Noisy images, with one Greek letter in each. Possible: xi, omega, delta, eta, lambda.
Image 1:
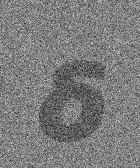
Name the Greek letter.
delta
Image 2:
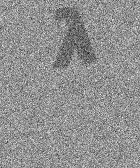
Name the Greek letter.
lambda
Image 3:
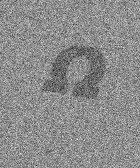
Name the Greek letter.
omega
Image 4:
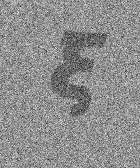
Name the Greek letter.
xi
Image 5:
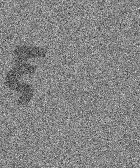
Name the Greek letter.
xi
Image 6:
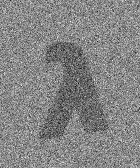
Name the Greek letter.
lambda
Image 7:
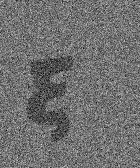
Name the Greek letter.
xi
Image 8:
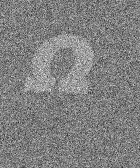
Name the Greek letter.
omega
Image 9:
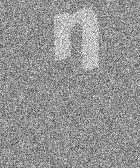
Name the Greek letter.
eta
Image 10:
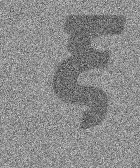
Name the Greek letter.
xi
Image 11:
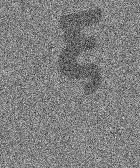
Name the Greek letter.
xi
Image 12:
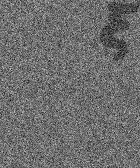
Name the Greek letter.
xi
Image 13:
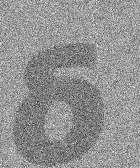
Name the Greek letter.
delta
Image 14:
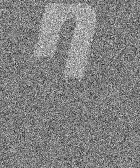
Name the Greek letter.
eta
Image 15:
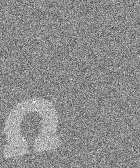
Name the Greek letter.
omega
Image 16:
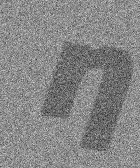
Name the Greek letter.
eta
